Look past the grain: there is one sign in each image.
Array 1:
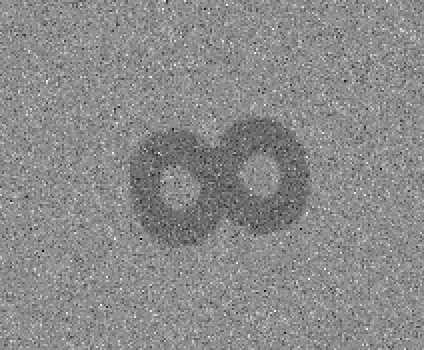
infinity sign
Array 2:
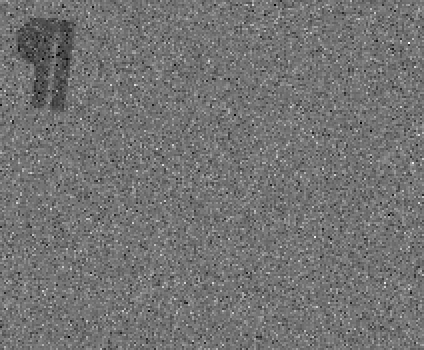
pilcrow
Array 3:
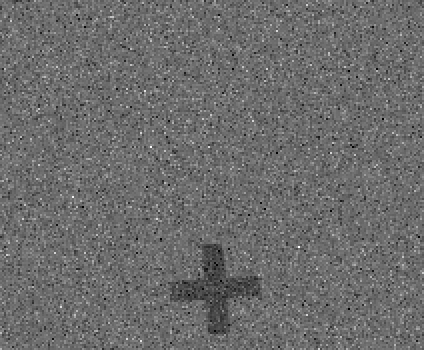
plus sign
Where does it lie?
bottom middle
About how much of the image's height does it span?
a quarter
